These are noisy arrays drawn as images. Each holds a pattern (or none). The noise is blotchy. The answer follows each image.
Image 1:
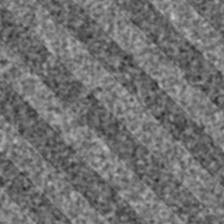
diagonal stripes
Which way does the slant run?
top left to bottom right
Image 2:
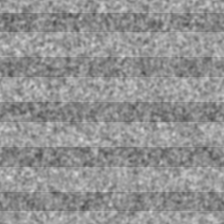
horizontal stripes
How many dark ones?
5
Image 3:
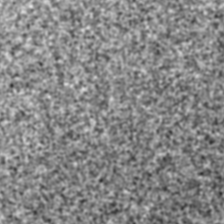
a smooth slope
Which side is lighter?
top left
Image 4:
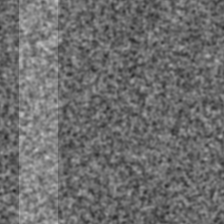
one vertical stripe
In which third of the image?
left
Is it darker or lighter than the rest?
lighter
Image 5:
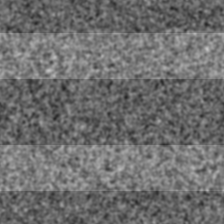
horizontal stripes
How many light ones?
2
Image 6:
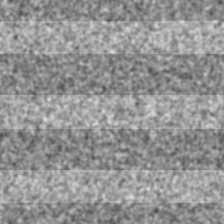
horizontal stripes
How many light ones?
3
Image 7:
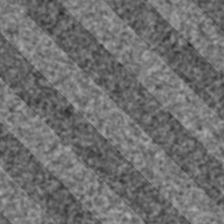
diagonal stripes
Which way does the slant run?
top left to bottom right
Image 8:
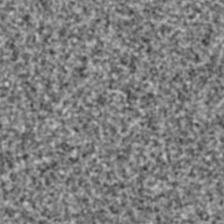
only noise
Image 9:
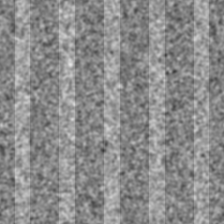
vertical stripes
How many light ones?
5
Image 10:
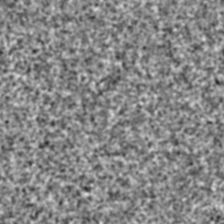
only noise
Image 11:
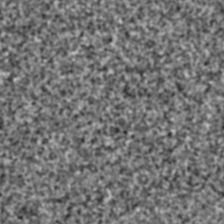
only noise
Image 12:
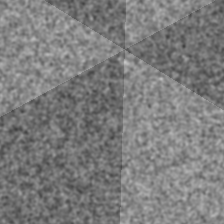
spokes from one point
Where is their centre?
top middle
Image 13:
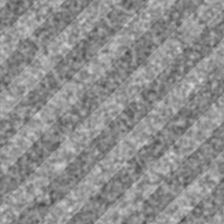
diagonal stripes
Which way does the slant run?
bottom left to top right
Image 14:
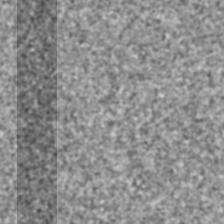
one vertical stripe
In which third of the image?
left
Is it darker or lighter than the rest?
darker
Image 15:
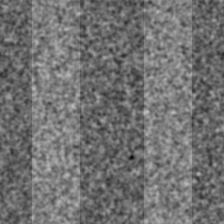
vertical stripes
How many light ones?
2
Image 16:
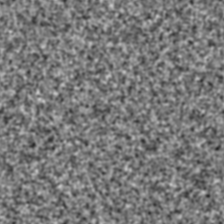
only noise
